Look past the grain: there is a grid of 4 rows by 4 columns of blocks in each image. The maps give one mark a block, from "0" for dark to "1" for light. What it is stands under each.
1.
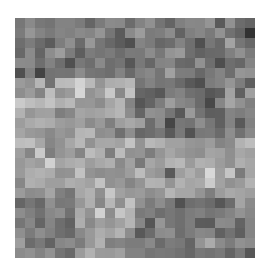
0000
1100
1111
0100
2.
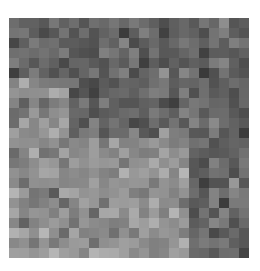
0000
1000
1110
1110
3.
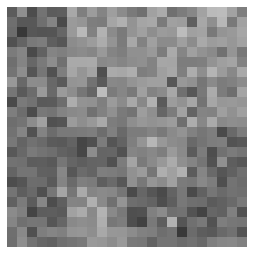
0111
0111
0010
0100
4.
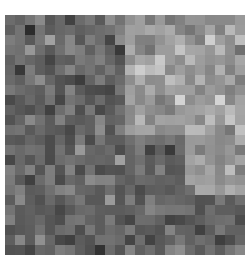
0011
0011
0001
0000
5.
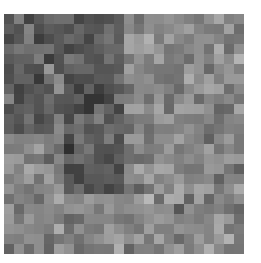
0011
0011
1011
1111
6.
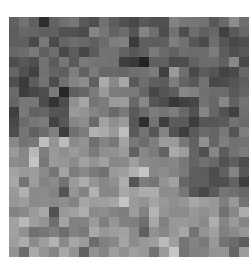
0000
0100
1110
1111
